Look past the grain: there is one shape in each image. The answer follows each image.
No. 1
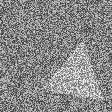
triangle
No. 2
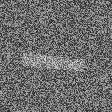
bar
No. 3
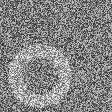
ring
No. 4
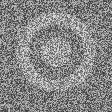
bullseye
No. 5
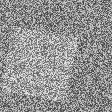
square
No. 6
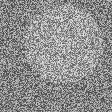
disc
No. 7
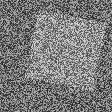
square
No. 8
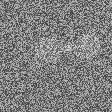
dumbbell
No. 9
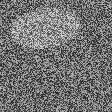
ellipse
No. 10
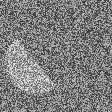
half disc
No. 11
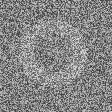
ring
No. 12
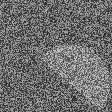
half disc
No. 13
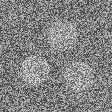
three dots
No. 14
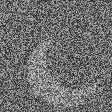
crescent
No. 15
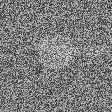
lollipop
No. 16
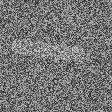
bar
